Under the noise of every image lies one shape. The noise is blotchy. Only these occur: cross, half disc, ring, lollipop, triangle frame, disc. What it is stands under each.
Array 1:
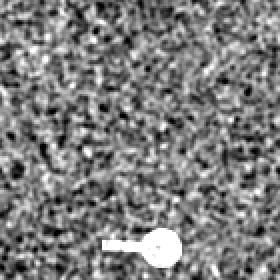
lollipop
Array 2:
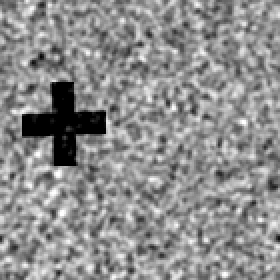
cross
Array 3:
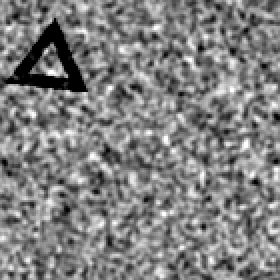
triangle frame
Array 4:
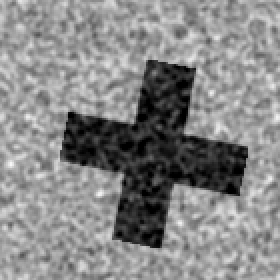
cross
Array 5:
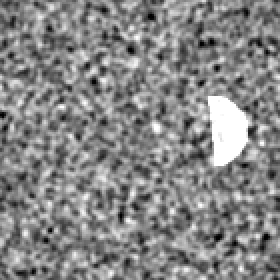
half disc
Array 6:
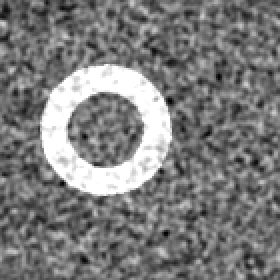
ring
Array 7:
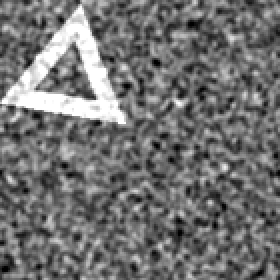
triangle frame
